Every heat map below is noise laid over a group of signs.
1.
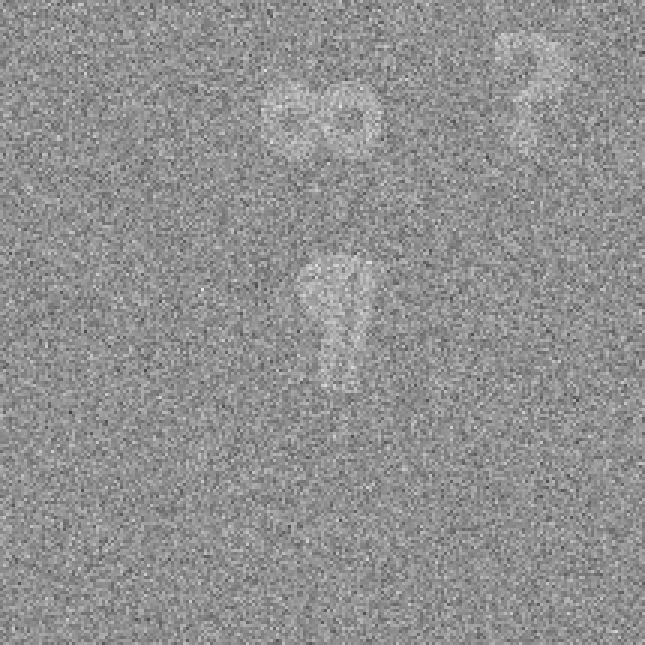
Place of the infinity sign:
top middle
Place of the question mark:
top right
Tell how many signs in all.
3
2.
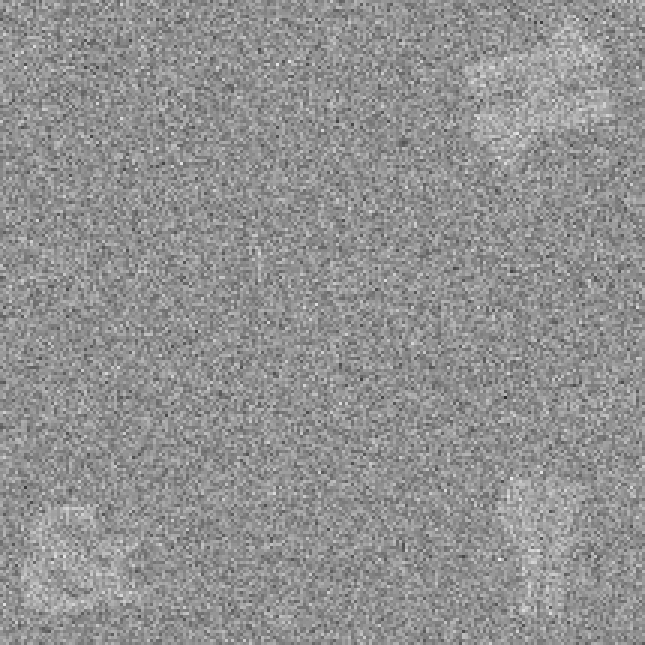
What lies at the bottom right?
pilcrow
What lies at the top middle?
nothing
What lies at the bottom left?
ampersand
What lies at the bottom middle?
nothing
